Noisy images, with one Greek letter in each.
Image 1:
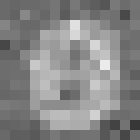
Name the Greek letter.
theta
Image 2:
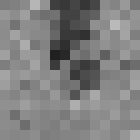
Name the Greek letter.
xi
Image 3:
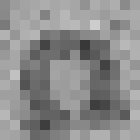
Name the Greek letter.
omega
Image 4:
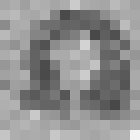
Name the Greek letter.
omega
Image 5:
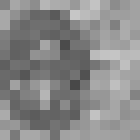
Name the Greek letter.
theta
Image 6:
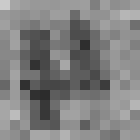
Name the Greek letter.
mu
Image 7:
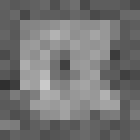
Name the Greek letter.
alpha
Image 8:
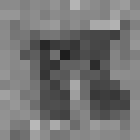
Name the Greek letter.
pi
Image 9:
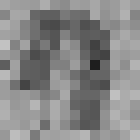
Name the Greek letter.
eta
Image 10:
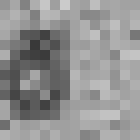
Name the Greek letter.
delta
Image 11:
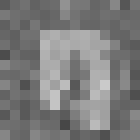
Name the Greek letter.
eta
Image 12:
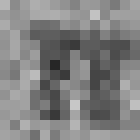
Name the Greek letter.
pi
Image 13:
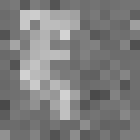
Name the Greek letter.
xi
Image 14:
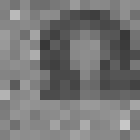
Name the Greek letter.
omega
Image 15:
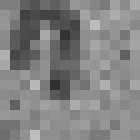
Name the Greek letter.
eta
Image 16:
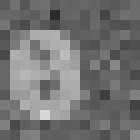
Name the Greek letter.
theta
